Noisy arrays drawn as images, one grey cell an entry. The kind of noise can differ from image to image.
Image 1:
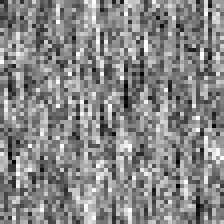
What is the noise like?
streaked along the columns
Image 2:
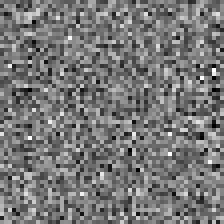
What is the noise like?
low rank plus noise
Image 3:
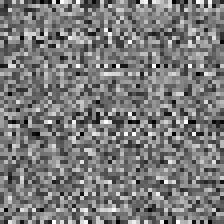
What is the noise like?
rows of uneven size
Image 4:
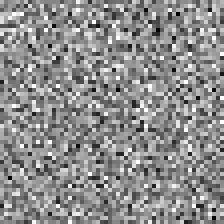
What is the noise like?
low rank plus noise
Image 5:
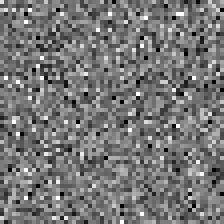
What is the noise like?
heavy tails
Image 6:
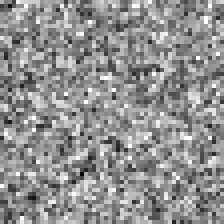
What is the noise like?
blotchy
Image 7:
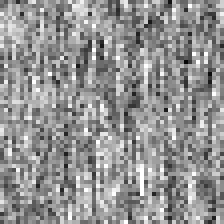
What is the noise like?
streaked along the columns
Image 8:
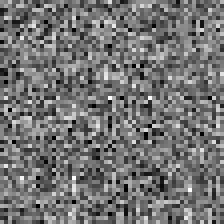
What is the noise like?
low rank plus noise
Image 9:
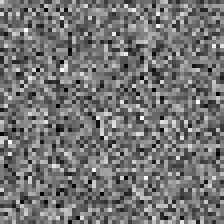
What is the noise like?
independent entries
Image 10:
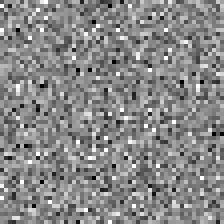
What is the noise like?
heavy tails
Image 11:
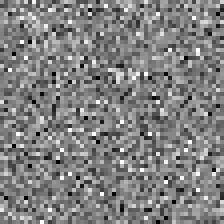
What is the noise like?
heavy tails
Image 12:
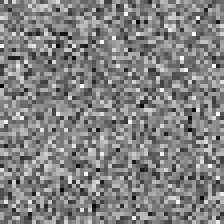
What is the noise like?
independent entries
